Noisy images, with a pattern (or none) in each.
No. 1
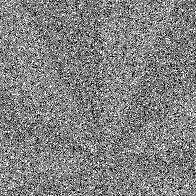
spokes from one point
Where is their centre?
bottom middle
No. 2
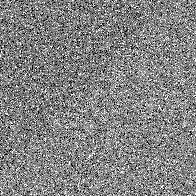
a sharp edge
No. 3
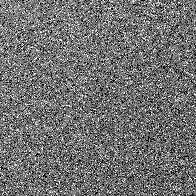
a smooth slope
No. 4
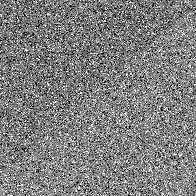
a sharp edge
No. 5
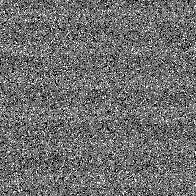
horizontal stripes
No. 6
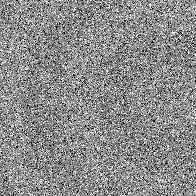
rings round one point
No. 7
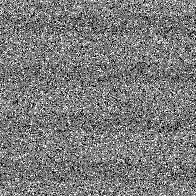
horizontal stripes
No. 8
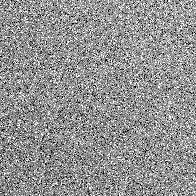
a smooth slope
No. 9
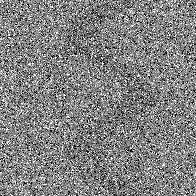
a wavy band
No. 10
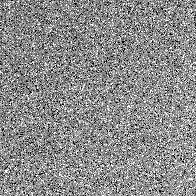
a smooth slope
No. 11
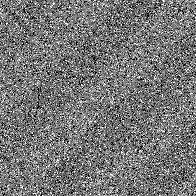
diagonal stripes
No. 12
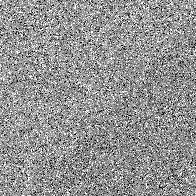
a sharp edge
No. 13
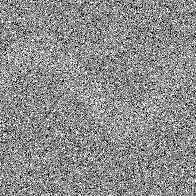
a wavy band
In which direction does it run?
left to right
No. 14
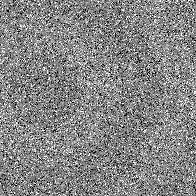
rings round one point
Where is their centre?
middle left
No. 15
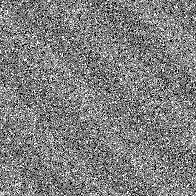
diagonal stripes
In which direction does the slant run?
top left to bottom right
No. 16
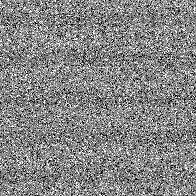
horizontal stripes
